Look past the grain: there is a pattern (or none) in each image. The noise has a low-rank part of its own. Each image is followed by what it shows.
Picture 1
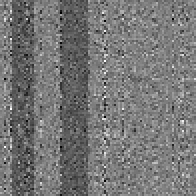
bands of columns
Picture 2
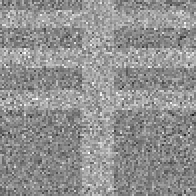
bands of rows crossing bands of columns
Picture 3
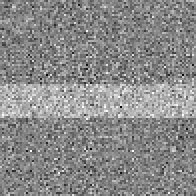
one band of rows
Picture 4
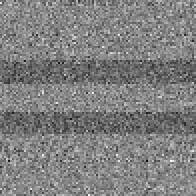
bands of rows
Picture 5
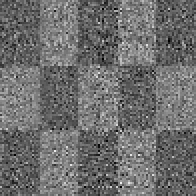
a checkerboard
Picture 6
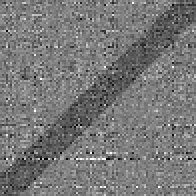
a diagonal band
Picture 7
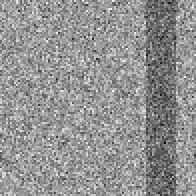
one band of columns
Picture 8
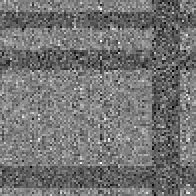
bands of rows crossing bands of columns
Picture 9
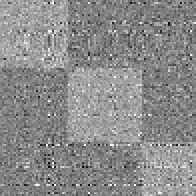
blocks along the diagonal
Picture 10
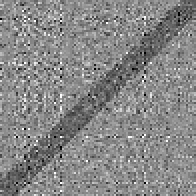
a diagonal band
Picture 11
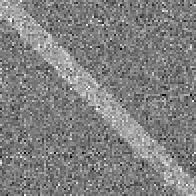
a diagonal band
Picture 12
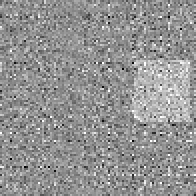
one block
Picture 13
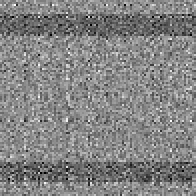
bands of rows
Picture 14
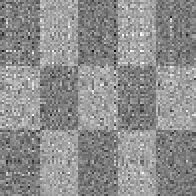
a checkerboard
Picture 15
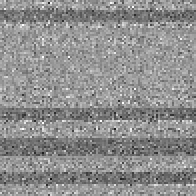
bands of rows
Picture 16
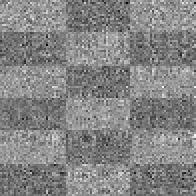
a checkerboard
